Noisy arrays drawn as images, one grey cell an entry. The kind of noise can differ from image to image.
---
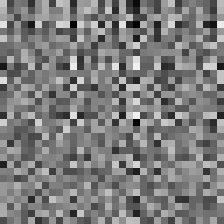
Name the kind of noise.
low rank plus noise
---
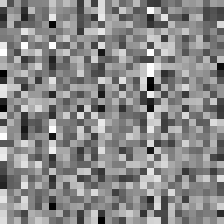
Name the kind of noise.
columns of uneven size
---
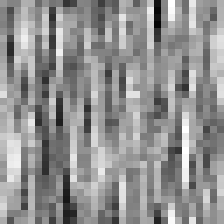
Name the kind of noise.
streaked along the columns
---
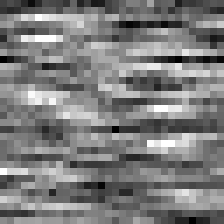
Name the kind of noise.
streaked along the rows
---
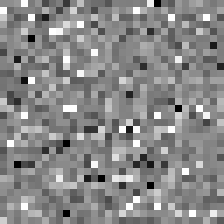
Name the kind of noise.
heavy tails
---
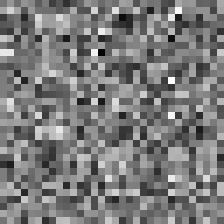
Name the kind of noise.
low rank plus noise
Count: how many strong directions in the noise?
three or four
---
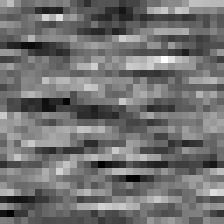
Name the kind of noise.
streaked along the rows
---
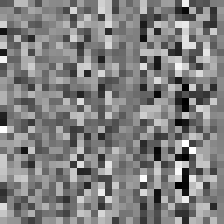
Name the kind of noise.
columns of uneven size
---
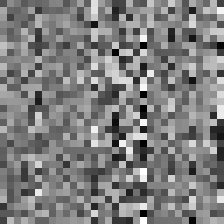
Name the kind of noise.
columns of uneven size
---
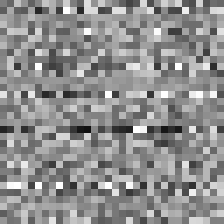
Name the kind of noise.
rows of uneven size
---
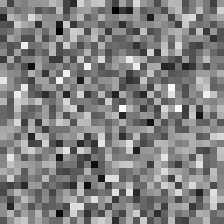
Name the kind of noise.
independent entries
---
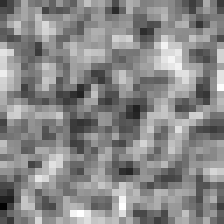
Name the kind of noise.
blotchy
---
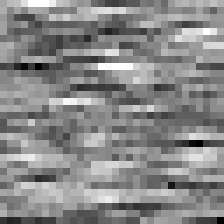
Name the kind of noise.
streaked along the rows
